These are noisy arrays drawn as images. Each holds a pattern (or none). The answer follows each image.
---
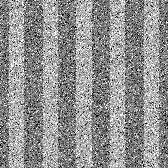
vertical stripes
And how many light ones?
5
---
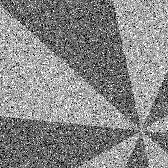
spokes from one point
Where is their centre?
bottom right
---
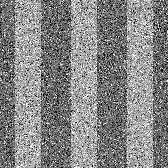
vertical stripes
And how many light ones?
3
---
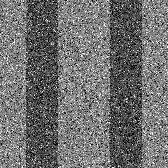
vertical stripes
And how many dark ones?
2
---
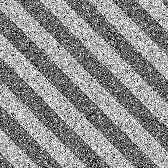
diagonal stripes
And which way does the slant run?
top left to bottom right
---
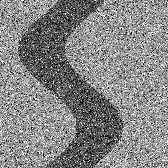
a wavy band
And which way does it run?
top to bottom
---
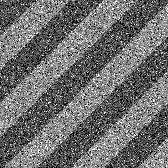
diagonal stripes
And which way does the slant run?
bottom left to top right
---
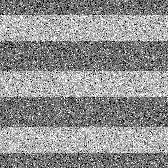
horizontal stripes
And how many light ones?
3
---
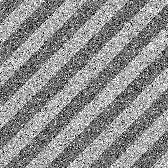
diagonal stripes
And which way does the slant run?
bottom left to top right
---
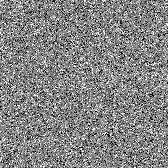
only noise
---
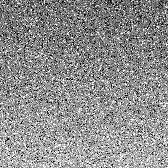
a smooth slope
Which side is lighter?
bottom
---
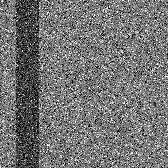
one vertical stripe
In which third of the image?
left
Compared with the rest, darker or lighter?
darker
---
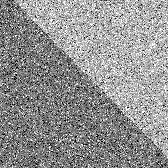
a sharp edge
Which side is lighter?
top right
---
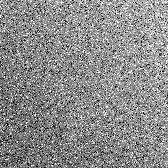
a smooth slope
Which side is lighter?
top right
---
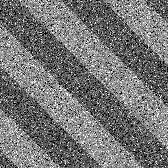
diagonal stripes
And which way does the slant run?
top left to bottom right
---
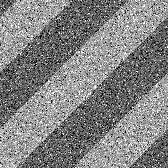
diagonal stripes
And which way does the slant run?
bottom left to top right
